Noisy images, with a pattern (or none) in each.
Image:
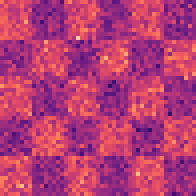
a checkerboard
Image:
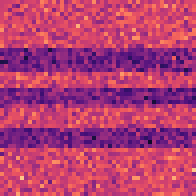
bands of rows
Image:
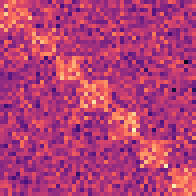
blocks along the diagonal
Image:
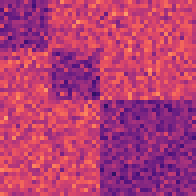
blocks along the diagonal
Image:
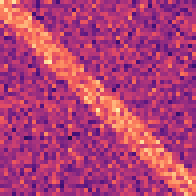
a diagonal band
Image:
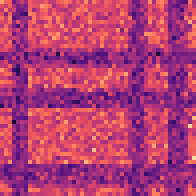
bands of rows crossing bands of columns
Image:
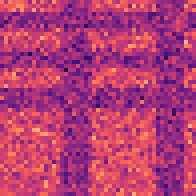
bands of rows crossing bands of columns
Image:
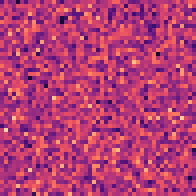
only noise
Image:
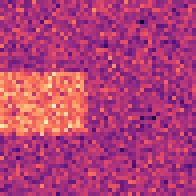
one block
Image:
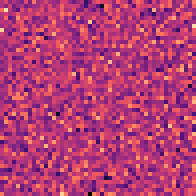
only noise
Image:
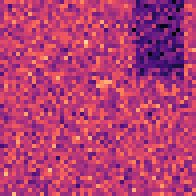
one block
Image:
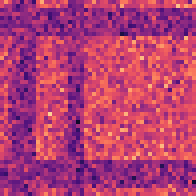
bands of rows crossing bands of columns
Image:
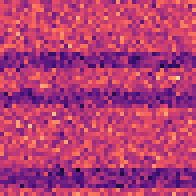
bands of rows
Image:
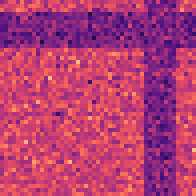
bands of rows crossing bands of columns
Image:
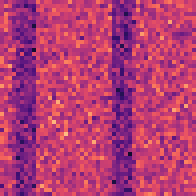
bands of columns
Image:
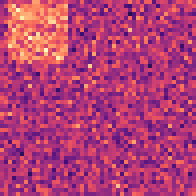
one block
